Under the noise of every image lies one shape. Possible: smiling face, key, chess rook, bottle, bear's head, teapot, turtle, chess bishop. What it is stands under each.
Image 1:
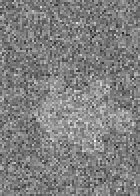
turtle
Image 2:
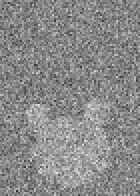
bear's head
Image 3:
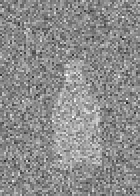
bottle
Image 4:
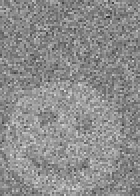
smiling face
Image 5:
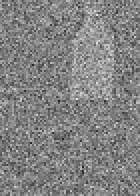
bottle
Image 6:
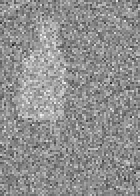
bottle
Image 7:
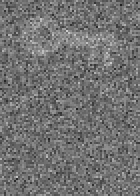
key
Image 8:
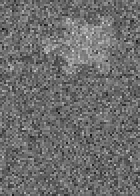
turtle
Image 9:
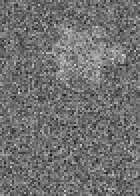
turtle
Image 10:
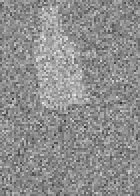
bottle
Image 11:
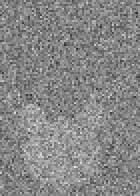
bear's head
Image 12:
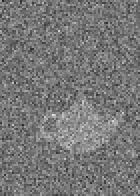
teapot
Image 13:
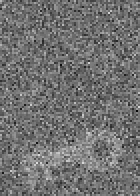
key
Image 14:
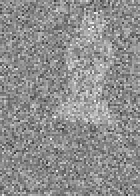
chess bishop
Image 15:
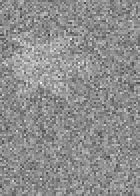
turtle
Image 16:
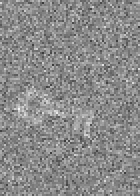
key
